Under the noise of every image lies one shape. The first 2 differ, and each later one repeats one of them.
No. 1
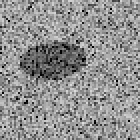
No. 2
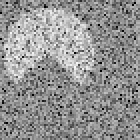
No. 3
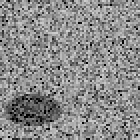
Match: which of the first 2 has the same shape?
1
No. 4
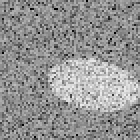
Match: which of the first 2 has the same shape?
1
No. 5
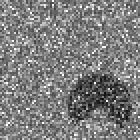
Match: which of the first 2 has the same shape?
2
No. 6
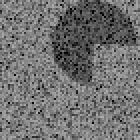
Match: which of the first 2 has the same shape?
2
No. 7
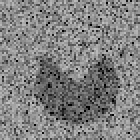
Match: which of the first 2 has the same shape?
2
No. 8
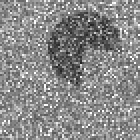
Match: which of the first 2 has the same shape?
2
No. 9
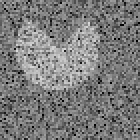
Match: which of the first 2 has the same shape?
2
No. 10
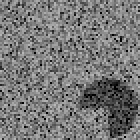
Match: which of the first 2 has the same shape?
2
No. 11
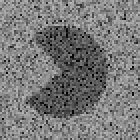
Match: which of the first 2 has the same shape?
2
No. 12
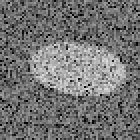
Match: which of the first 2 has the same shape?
1
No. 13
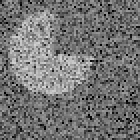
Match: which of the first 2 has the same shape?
2
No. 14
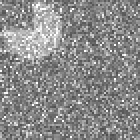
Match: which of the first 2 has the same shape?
2
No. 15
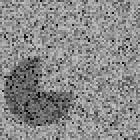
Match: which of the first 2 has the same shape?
2
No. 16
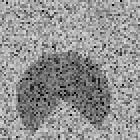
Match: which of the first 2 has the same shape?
2
